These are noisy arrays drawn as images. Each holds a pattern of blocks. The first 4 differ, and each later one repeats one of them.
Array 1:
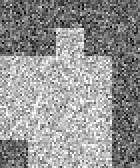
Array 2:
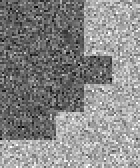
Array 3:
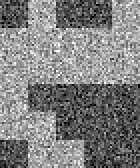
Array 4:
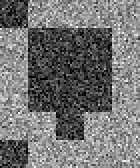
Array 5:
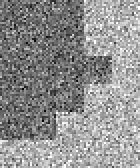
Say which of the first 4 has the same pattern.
2
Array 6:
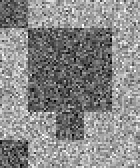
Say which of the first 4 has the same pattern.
4
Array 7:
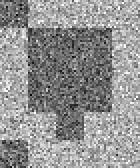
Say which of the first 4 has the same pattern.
4
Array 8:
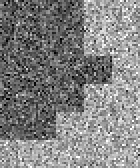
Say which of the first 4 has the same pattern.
2
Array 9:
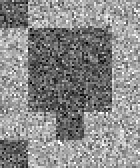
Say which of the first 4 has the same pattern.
4
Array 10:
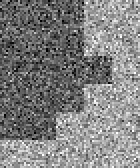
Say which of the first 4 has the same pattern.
2
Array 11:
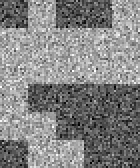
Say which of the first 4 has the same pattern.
3
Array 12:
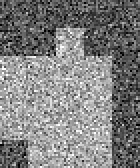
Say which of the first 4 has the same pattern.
1
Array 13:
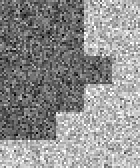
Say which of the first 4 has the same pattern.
2
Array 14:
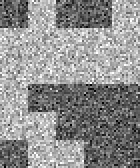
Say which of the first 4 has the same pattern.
3
